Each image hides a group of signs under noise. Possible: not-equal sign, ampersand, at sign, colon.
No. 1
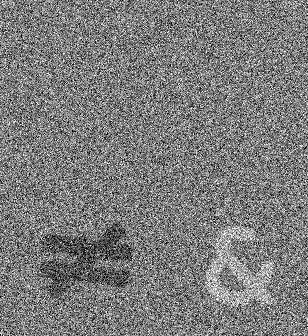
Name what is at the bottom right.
ampersand
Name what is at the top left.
nothing
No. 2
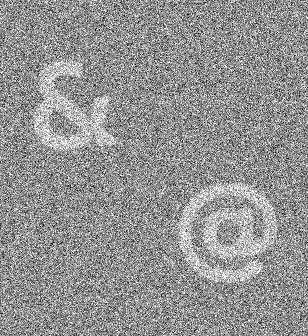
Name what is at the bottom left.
nothing
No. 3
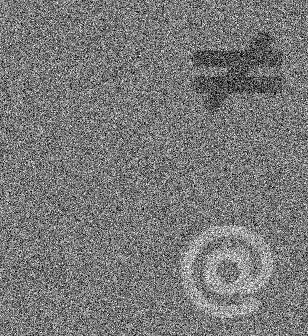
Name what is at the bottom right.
at sign
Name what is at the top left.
nothing
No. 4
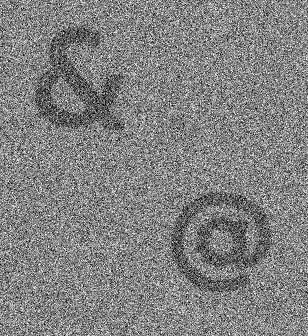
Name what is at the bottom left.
nothing
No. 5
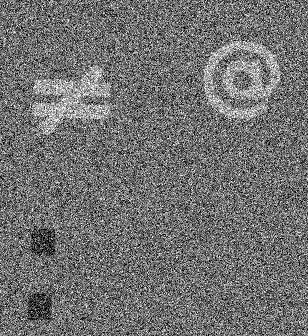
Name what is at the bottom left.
colon
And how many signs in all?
3
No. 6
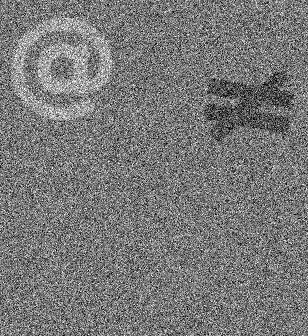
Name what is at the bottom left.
nothing
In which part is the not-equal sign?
top right
